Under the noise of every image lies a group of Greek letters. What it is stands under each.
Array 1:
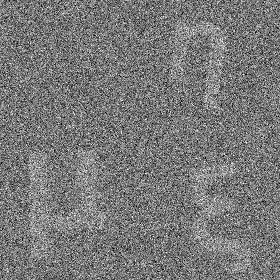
top right: light eta; bottom left: light mu; bottom right: light xi
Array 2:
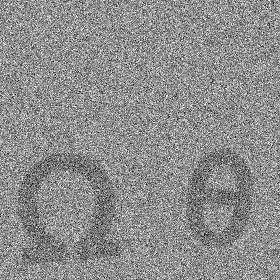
bottom left: dark omega; bottom right: dark theta
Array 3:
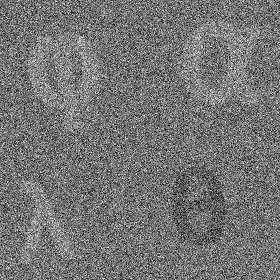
top left: light phi; top right: light alpha; bottom left: light lambda; bottom right: dark theta
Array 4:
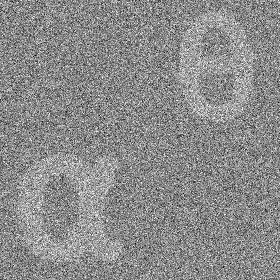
top right: light theta; bottom left: light alpha
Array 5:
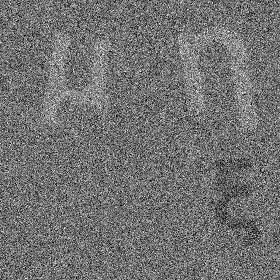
top left: light mu; top right: light eta; bottom right: dark xi
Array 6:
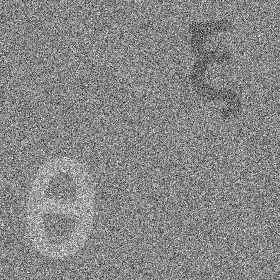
top right: dark xi; bottom left: light theta
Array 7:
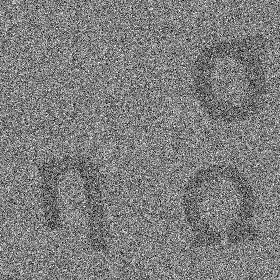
top right: dark sigma; bottom left: dark eta; bottom right: dark omega
